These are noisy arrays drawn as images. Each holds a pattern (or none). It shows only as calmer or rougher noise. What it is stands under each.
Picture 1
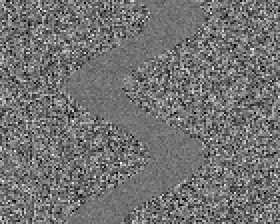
a wavy band
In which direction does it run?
top to bottom
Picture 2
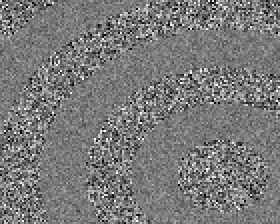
rings round one point
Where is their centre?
bottom right
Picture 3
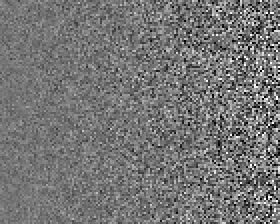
a smooth slope
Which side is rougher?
right
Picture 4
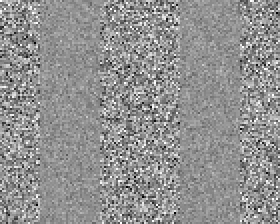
vertical stripes
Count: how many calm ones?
2
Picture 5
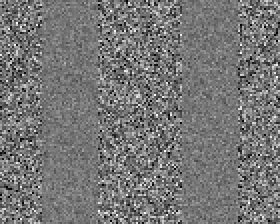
vertical stripes
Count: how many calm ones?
2
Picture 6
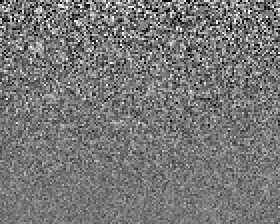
a smooth slope
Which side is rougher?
top
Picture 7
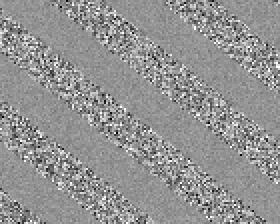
diagonal stripes
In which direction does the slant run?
top left to bottom right
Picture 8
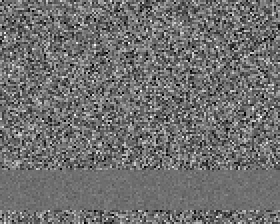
one horizontal stripe
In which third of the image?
bottom
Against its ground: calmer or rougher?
calmer
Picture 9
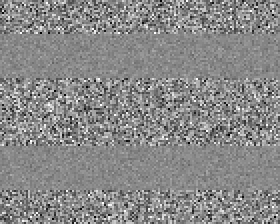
horizontal stripes
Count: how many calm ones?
2
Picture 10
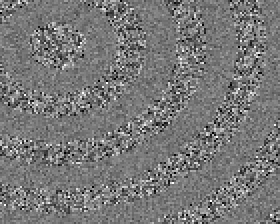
rings round one point
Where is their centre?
top left
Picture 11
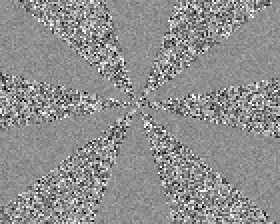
spokes from one point
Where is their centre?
centre
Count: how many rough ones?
6
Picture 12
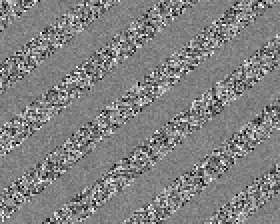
diagonal stripes
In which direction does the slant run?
bottom left to top right
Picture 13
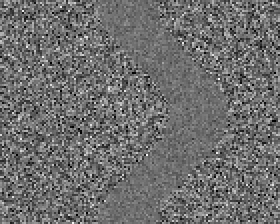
a wavy band
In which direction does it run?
top to bottom
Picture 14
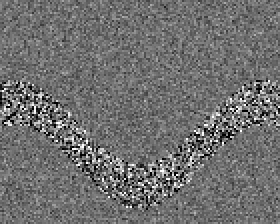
a wavy band
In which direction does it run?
left to right
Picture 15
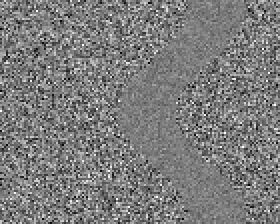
a wavy band
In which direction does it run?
top to bottom
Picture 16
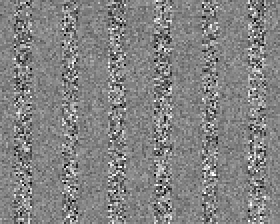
vertical stripes
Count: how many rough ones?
6
